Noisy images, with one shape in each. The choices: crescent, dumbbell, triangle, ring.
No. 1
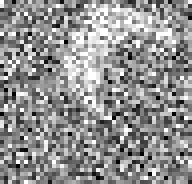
crescent
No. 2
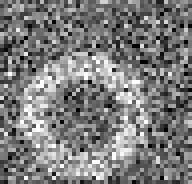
ring
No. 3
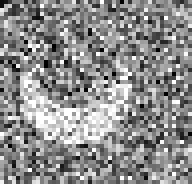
crescent
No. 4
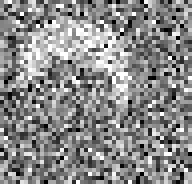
crescent
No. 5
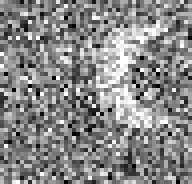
crescent
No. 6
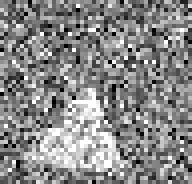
triangle
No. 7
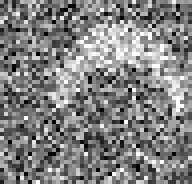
crescent
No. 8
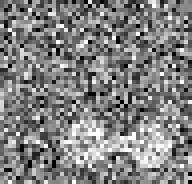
dumbbell
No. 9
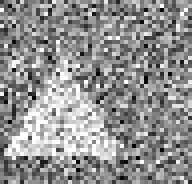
triangle
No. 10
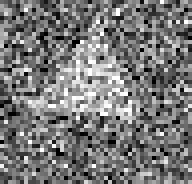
triangle
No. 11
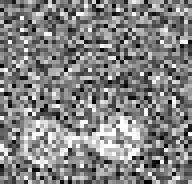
dumbbell
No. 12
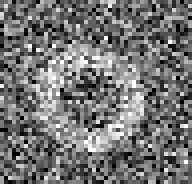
ring
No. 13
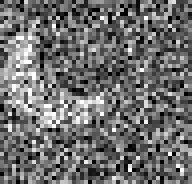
crescent
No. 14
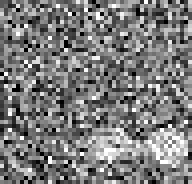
dumbbell
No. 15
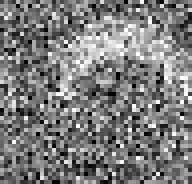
crescent
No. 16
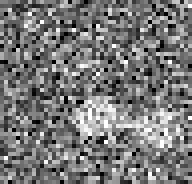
dumbbell
